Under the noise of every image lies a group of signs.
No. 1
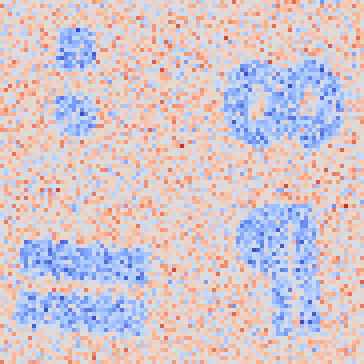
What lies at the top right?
infinity sign
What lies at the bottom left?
equals sign
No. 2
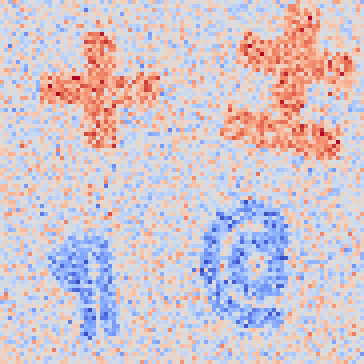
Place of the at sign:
bottom right
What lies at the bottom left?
pilcrow
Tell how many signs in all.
4
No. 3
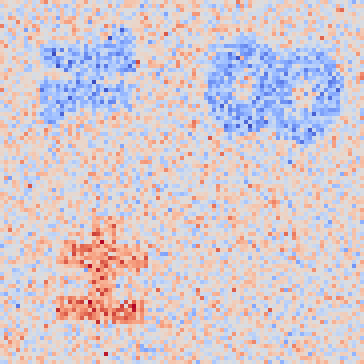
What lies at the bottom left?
plus-minus sign
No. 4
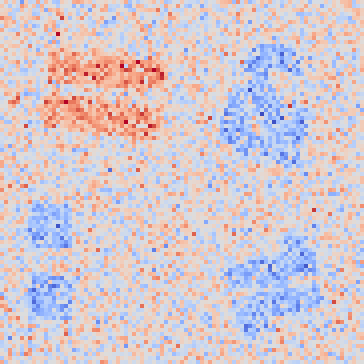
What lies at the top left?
equals sign
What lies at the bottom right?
not-equal sign
